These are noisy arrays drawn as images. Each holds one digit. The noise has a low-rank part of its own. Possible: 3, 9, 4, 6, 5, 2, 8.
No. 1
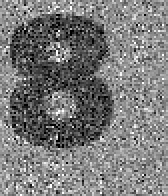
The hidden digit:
8
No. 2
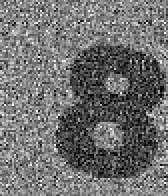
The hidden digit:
8
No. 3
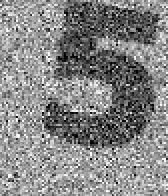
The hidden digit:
5
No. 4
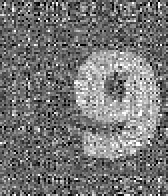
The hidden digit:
9
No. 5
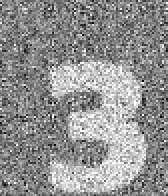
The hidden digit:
3
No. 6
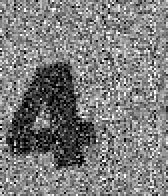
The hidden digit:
4
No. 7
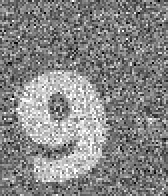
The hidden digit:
9
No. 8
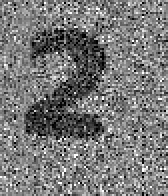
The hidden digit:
2
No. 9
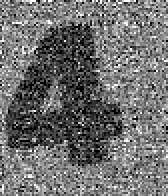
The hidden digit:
4
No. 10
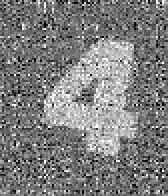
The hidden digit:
4
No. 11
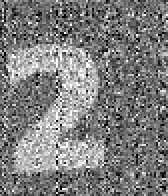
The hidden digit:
2
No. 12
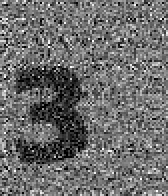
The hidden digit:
3
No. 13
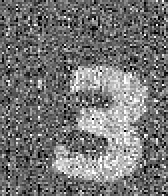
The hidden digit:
3
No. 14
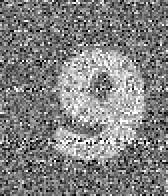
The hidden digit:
9
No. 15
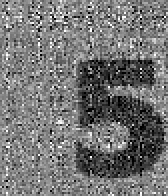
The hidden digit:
5
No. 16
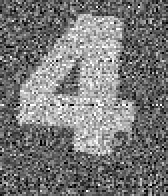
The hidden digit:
4
